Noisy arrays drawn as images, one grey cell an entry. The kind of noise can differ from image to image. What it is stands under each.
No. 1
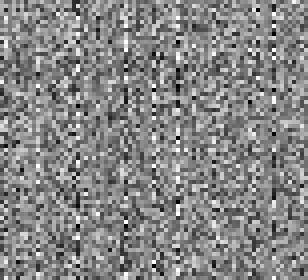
columns of uneven size
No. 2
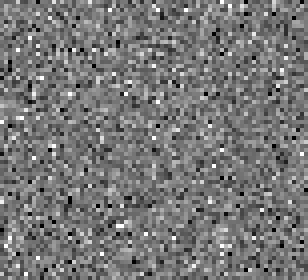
heavy tails
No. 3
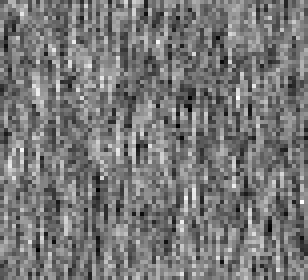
streaked along the columns
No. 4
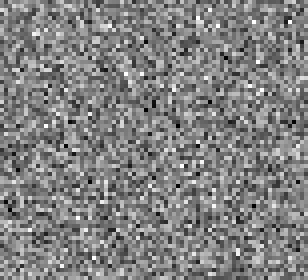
independent entries
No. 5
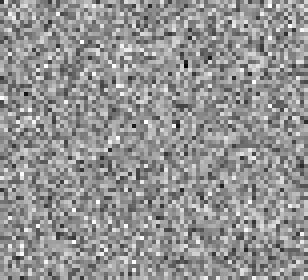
independent entries
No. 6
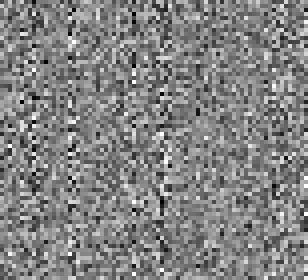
columns of uneven size
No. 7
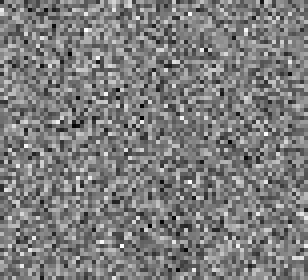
independent entries
